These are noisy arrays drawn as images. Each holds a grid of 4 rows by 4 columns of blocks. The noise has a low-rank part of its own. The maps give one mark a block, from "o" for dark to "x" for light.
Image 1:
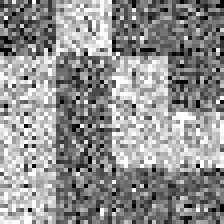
oxoo
xoxo
xoxx
xooo
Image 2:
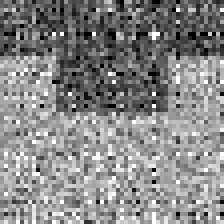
oooo
xoox
xxxx
xxxx
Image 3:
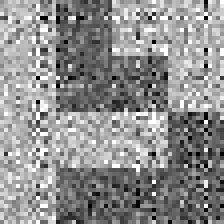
xoxx
xoox
xxxo
xooo
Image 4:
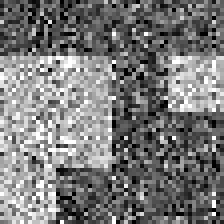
oooo
xxox
xxoo
xooo
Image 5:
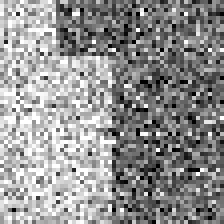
xooo
xxoo
xxoo
xxoo
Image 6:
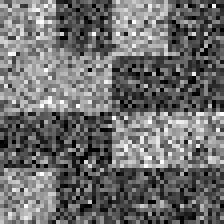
xoxo
xxoo
ooxx
xooo
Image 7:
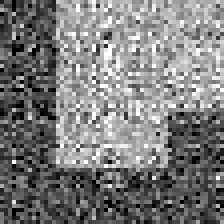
oxxx
oxxx
oxxo
oooo
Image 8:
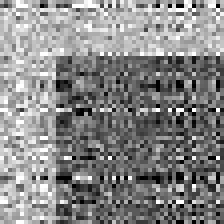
xxxx
xooo
xooo
xooo
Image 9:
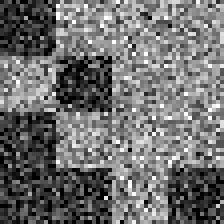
oxxx
xoxx
oxxx
ooxo
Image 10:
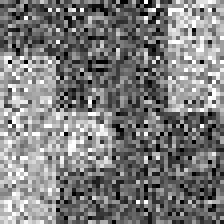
ooox
xoox
xxoo
xooo
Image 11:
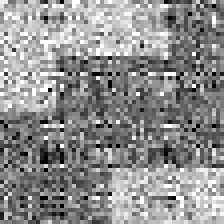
xxxo
xooo
oooo
ooxx
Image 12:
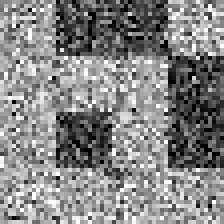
xoox
xxxo
xoxo
xxxx
